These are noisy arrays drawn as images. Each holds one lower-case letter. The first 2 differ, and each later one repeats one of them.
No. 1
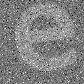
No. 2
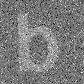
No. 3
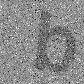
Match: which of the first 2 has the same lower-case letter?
2
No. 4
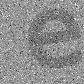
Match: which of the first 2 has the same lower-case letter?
1
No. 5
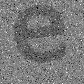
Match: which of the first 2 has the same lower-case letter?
1
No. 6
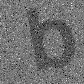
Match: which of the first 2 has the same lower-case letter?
2
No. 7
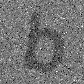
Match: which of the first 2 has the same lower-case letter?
2
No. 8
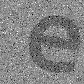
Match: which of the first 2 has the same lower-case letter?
1
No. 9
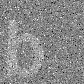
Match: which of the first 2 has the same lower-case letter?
2
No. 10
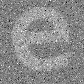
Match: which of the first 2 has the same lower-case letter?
1
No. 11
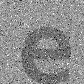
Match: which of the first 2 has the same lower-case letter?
1
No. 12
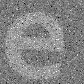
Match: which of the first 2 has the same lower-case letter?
1
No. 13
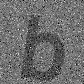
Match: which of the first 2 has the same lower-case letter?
2
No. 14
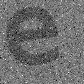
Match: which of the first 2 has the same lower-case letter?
1
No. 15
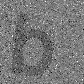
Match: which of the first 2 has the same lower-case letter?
2
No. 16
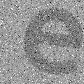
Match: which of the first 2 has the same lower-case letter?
1
